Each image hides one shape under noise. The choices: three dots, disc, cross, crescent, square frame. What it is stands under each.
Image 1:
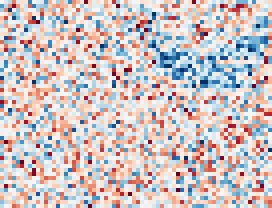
crescent
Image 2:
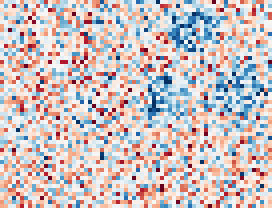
three dots
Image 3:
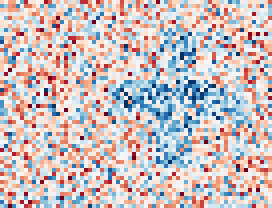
cross
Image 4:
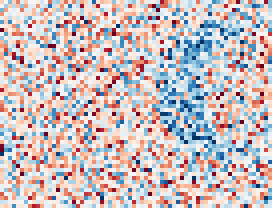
crescent
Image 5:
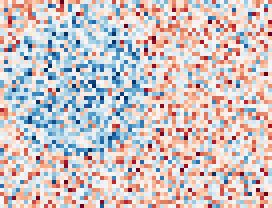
disc
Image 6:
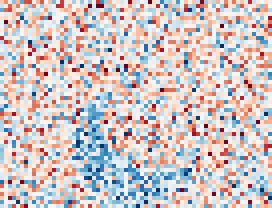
crescent
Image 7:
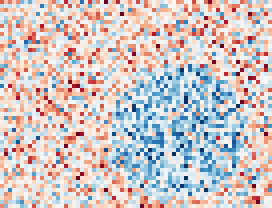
disc
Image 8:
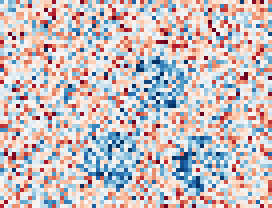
three dots
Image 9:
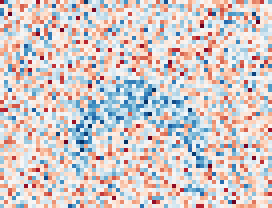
crescent
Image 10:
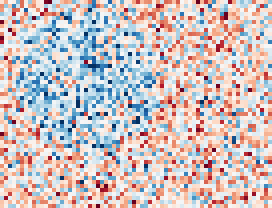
disc
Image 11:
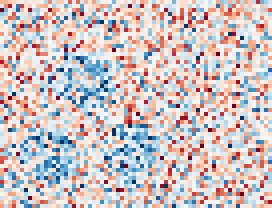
three dots
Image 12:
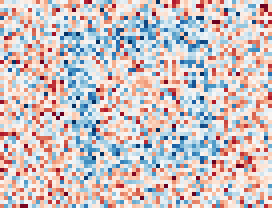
square frame
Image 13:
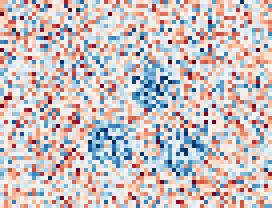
three dots
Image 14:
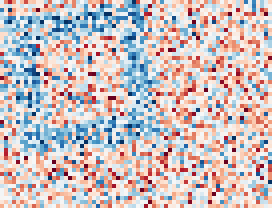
square frame
